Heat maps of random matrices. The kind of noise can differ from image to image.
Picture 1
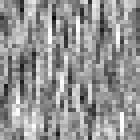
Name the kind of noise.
streaked along the columns
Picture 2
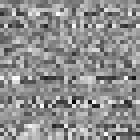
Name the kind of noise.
rows of uneven size
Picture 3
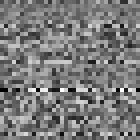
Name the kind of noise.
rows of uneven size
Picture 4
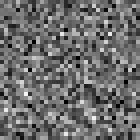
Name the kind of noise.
independent entries
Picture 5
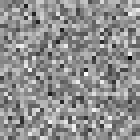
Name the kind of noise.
independent entries
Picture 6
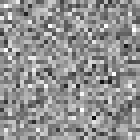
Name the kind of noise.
independent entries
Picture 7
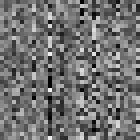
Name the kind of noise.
columns of uneven size
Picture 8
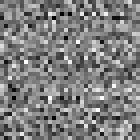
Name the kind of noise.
low rank plus noise
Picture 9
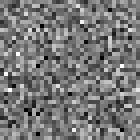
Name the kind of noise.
independent entries
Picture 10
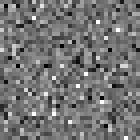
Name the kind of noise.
heavy tails
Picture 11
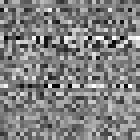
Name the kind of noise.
rows of uneven size
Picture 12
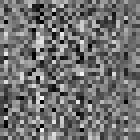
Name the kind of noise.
columns of uneven size
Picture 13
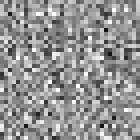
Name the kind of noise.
low rank plus noise
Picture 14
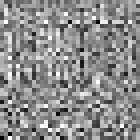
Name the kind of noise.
low rank plus noise
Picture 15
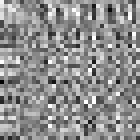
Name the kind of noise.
low rank plus noise
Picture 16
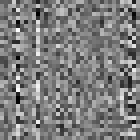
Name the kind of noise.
columns of uneven size
